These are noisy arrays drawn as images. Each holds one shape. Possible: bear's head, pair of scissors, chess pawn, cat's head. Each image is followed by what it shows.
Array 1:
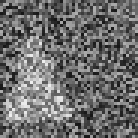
chess pawn
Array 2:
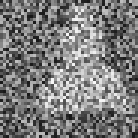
chess pawn
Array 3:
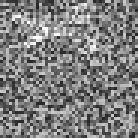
pair of scissors
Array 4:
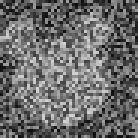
bear's head
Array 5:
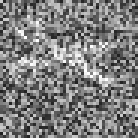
pair of scissors
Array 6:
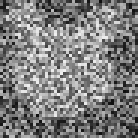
bear's head
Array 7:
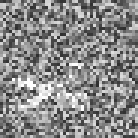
pair of scissors
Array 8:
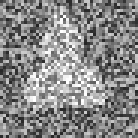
chess pawn
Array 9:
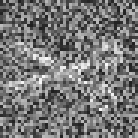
pair of scissors
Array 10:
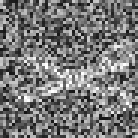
pair of scissors
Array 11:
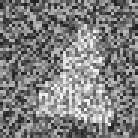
chess pawn
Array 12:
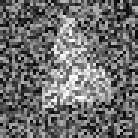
chess pawn
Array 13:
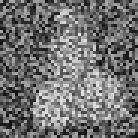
chess pawn
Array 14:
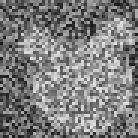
bear's head
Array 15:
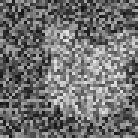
bear's head
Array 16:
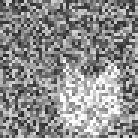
cat's head
